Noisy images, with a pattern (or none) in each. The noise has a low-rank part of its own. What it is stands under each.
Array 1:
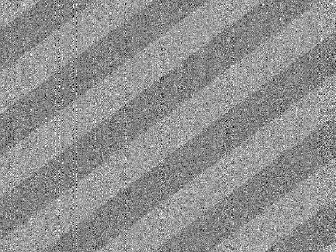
diagonal stripes
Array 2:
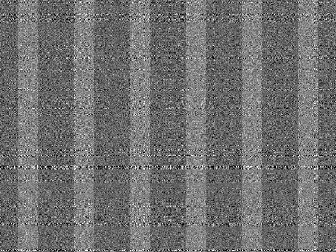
vertical stripes
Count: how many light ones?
6
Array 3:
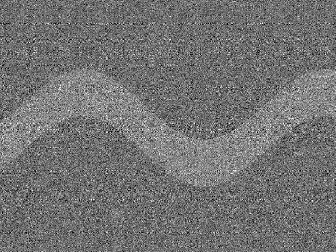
a wavy band
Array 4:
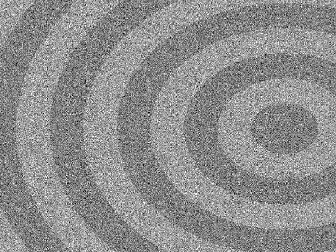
rings round one point
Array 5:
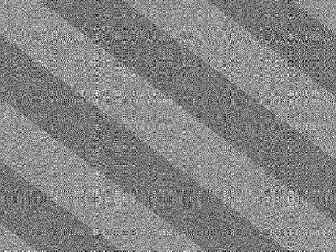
diagonal stripes
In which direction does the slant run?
top left to bottom right
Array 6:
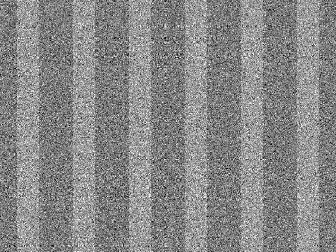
vertical stripes
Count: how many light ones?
6
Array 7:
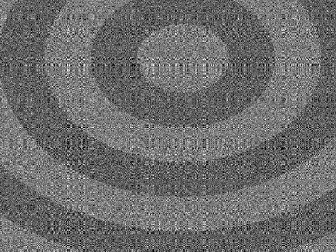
rings round one point
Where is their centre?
top middle
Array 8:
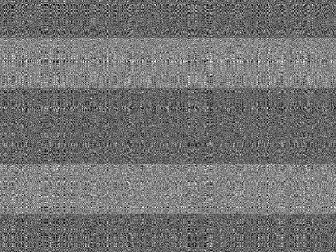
horizontal stripes
